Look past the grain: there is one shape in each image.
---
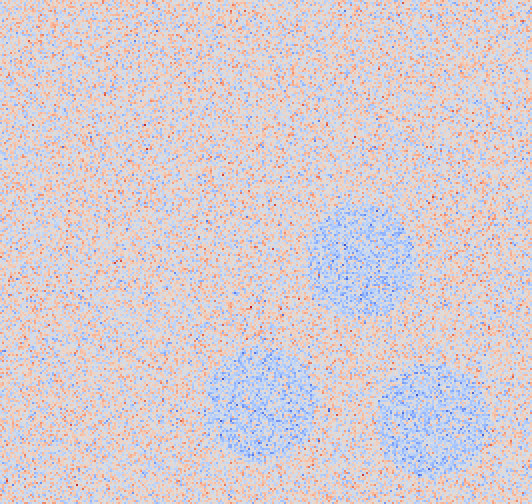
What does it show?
blue three dots
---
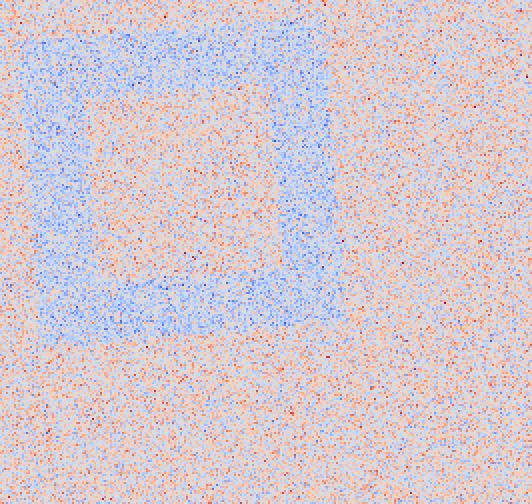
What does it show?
blue square frame
